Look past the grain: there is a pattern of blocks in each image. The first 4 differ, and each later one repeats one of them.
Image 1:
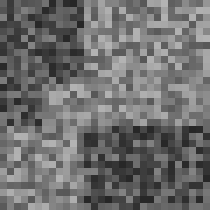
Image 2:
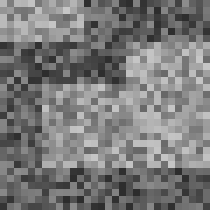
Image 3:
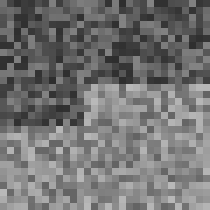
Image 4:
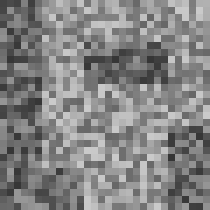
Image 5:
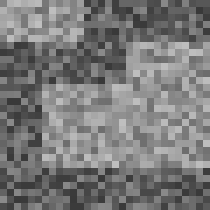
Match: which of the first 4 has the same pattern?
2
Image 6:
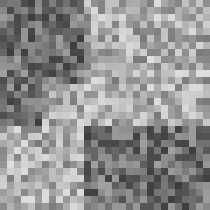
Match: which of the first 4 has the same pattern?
1
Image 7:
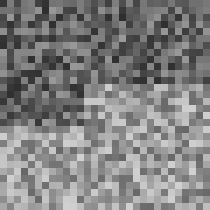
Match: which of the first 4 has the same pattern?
3
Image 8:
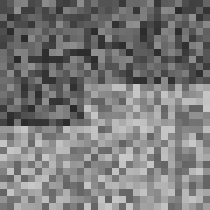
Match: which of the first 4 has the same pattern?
3
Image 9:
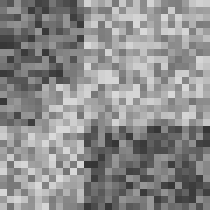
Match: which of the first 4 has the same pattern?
1
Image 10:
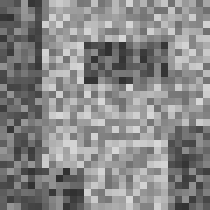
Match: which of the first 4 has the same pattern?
4
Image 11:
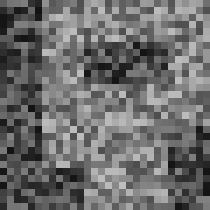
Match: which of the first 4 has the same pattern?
4
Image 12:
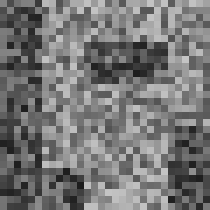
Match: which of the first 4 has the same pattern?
4
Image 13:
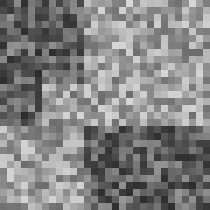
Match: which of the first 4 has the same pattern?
1
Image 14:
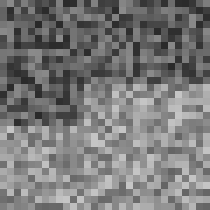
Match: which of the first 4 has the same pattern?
3
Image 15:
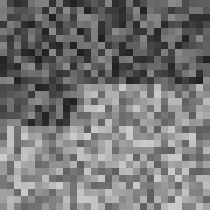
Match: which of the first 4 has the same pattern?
3
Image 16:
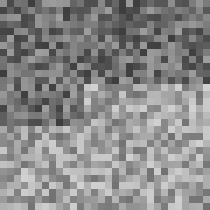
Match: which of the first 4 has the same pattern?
3
